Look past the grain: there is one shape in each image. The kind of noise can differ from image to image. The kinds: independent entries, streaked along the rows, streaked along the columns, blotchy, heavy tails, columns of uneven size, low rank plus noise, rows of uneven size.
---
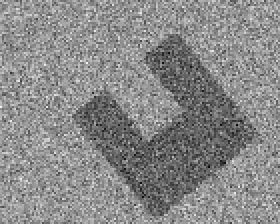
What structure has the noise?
independent entries
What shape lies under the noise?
square with a notch
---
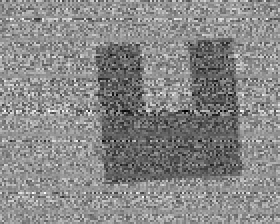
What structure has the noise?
rows of uneven size
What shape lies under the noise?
square with a notch
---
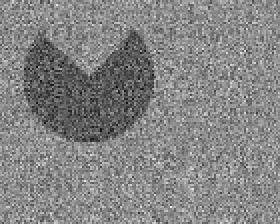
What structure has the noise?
low rank plus noise
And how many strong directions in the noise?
five to eight
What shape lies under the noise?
disc with a wedge cut out
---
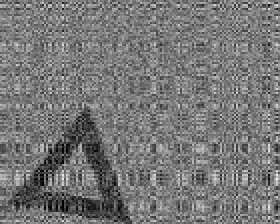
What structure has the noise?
low rank plus noise
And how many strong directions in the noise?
one
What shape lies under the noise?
triangle frame
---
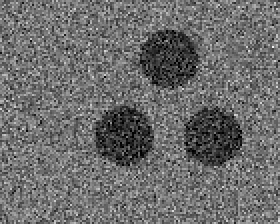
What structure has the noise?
independent entries
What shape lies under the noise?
three dots
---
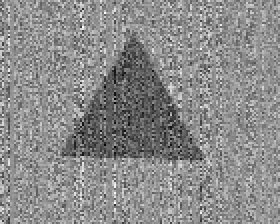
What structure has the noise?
columns of uneven size
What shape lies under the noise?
triangle
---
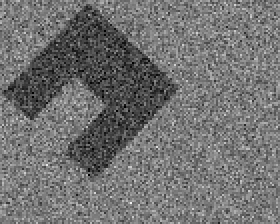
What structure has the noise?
independent entries
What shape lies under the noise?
square with a notch
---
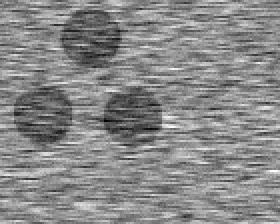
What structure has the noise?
streaked along the rows
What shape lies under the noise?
three dots
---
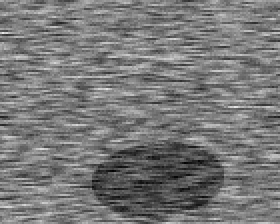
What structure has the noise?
streaked along the rows
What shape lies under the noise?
ellipse
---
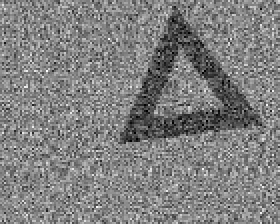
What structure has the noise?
low rank plus noise
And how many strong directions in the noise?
five to eight
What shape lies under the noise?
triangle frame
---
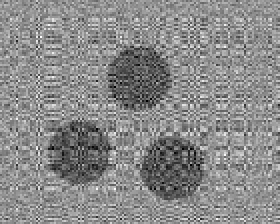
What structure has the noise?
low rank plus noise
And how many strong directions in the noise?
one
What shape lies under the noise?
three dots
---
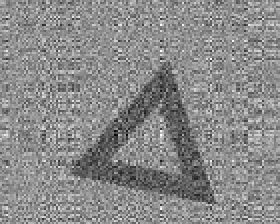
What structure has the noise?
low rank plus noise
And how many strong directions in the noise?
two
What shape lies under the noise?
triangle frame
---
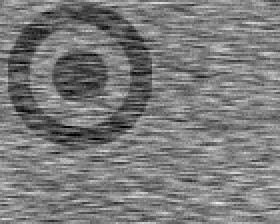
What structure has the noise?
streaked along the rows
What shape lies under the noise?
bullseye
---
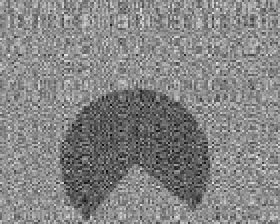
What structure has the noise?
low rank plus noise
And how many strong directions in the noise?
two
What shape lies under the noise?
disc with a wedge cut out
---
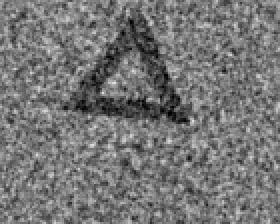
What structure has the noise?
blotchy
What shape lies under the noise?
triangle frame
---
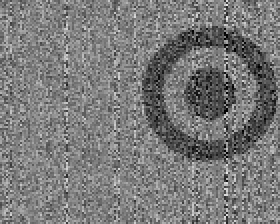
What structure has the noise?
columns of uneven size
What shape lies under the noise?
bullseye
